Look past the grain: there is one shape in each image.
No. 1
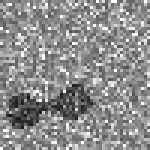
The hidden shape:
dumbbell
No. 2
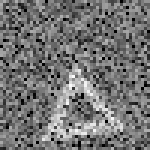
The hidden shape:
triangle frame
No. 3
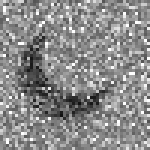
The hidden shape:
crescent
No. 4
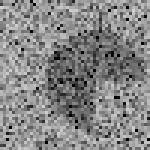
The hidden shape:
disc with a wedge cut out
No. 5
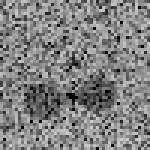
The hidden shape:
dumbbell
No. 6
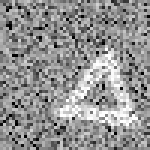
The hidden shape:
triangle frame
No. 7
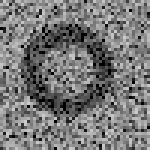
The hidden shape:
ring
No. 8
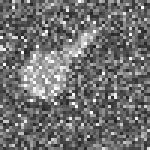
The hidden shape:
lollipop
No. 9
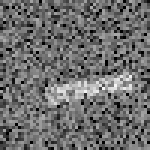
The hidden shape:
bar
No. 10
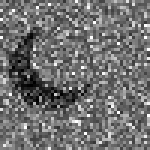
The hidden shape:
crescent
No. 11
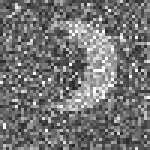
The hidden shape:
crescent
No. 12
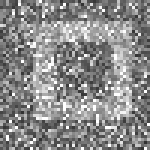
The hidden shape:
square frame
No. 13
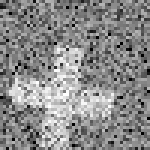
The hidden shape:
cross
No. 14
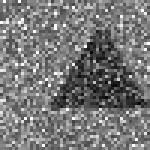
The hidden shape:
triangle
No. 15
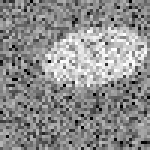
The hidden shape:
ellipse
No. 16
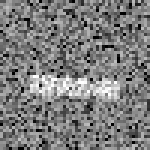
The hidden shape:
bar
